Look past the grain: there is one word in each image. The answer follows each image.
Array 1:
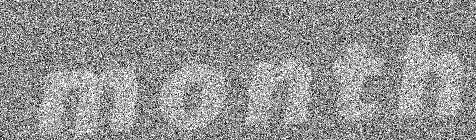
month
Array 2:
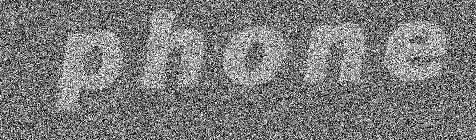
phone
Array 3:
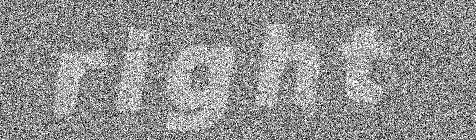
right
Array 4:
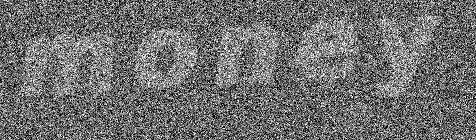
money
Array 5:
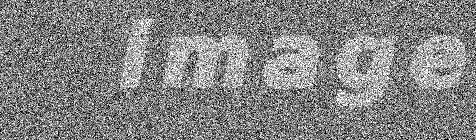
image
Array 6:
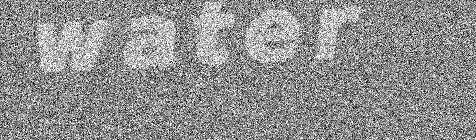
water
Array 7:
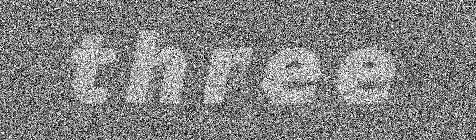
three
